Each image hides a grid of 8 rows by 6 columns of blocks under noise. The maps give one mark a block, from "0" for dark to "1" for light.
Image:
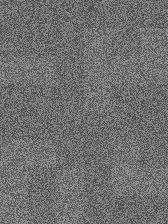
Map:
0 0 0 0 0 0
0 0 0 1 0 1
1 1 0 1 1 1
0 0 0 1 0 0
0 0 0 0 0 0
1 1 0 0 1 0
1 0 1 0 1 1
1 0 1 0 0 0
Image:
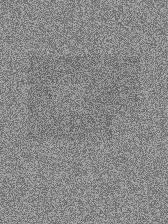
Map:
1 1 1 1 1 1
1 1 1 1 1 1
1 0 0 0 0 1
1 0 1 0 0 1
1 0 0 0 1 1
1 1 1 1 1 1
1 1 1 1 1 1
1 1 1 1 1 1
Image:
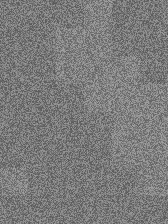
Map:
0 0 0 1 0 0
0 0 1 1 0 0
0 0 1 1 1 0
0 0 0 1 1 1
0 0 0 0 1 1
0 0 0 0 1 1
1 0 0 0 0 1
0 0 0 0 0 0
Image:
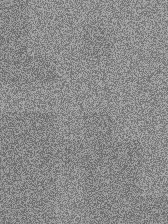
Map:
0 1 1 1 1 1
0 1 1 0 1 1
0 0 1 1 1 1
1 1 1 1 1 1
0 0 1 0 1 1
0 0 0 0 0 1
0 0 1 0 0 1
0 0 1 0 0 0
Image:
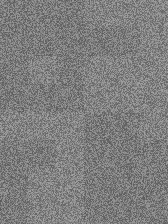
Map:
0 0 0 1 1 1
0 0 0 0 0 1
0 1 0 1 1 1
0 0 0 1 1 1
1 1 1 0 0 1
0 0 1 0 0 0
0 1 1 0 0 0
0 1 1 0 0 0
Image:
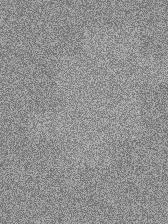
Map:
0 0 0 0 0 0
0 0 0 1 1 0
0 0 1 1 1 1
0 0 1 1 1 0
0 1 1 1 1 0
0 0 1 1 0 0
0 0 0 0 0 0
0 0 0 0 0 0
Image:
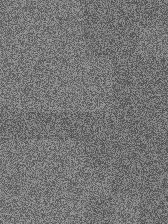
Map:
1 1 1 0 0 0
1 1 1 0 0 1
1 1 1 1 0 0
1 1 1 1 0 0
0 0 0 0 0 0
1 1 1 0 0 0
1 1 1 1 0 0
1 1 1 0 1 0
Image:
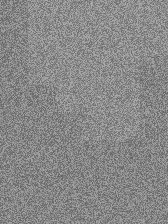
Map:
0 1 1 1 1 1
0 1 1 1 1 1
0 1 1 1 1 0
0 0 1 1 1 0
0 0 0 1 1 0
0 0 0 0 0 0
0 0 0 0 0 0
0 0 0 0 0 0
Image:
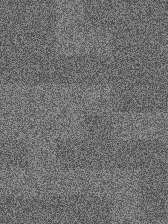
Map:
0 0 1 0 0 0
0 0 1 1 0 0
0 0 0 0 0 0
1 1 1 1 0 0
1 1 1 0 1 1
0 1 0 0 0 0
1 1 1 1 1 0
0 0 0 0 1 0
